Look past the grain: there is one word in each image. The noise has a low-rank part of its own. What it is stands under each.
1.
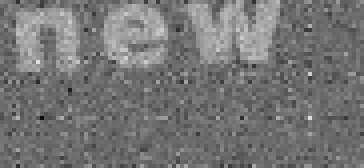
new
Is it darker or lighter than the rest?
lighter
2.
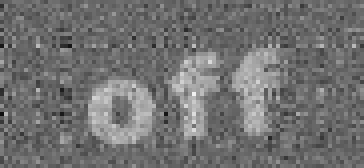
off
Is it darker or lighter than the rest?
lighter
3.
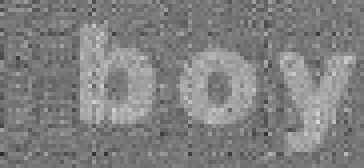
boy
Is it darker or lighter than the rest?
lighter
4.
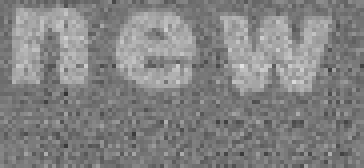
new
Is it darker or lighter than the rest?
lighter
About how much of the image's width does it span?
nearly all
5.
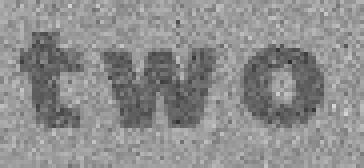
two
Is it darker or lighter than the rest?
darker
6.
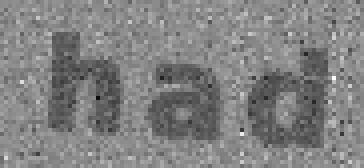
had
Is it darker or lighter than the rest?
darker
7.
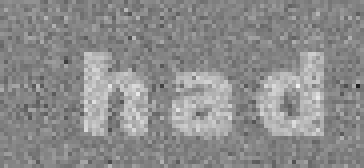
had
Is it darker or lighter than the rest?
lighter
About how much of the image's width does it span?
two thirds
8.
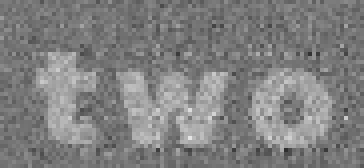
two
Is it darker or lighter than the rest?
lighter
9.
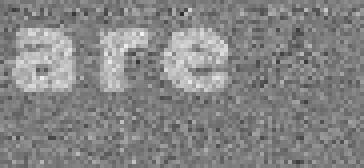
are
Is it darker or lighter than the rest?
lighter
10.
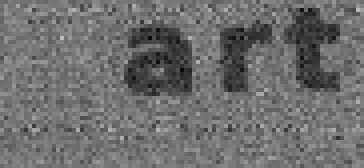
art
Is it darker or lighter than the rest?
darker
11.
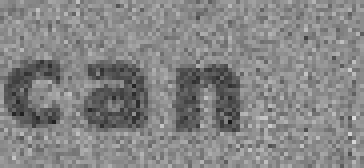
can
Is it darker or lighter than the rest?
darker
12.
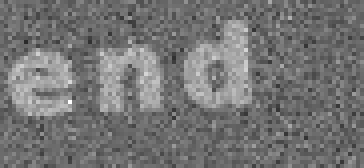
end
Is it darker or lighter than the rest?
lighter
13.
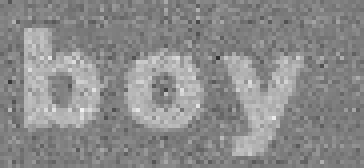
boy
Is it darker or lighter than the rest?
lighter
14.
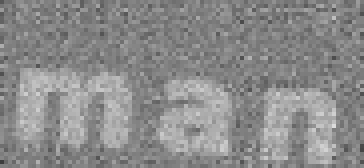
man
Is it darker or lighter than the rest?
lighter
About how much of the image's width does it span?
nearly all
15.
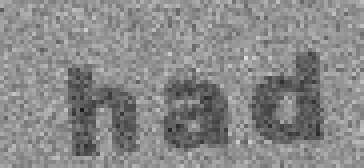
had
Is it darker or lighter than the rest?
darker
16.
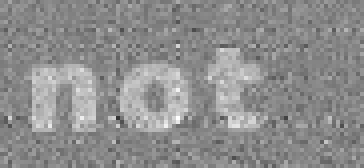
not
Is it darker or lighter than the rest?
lighter
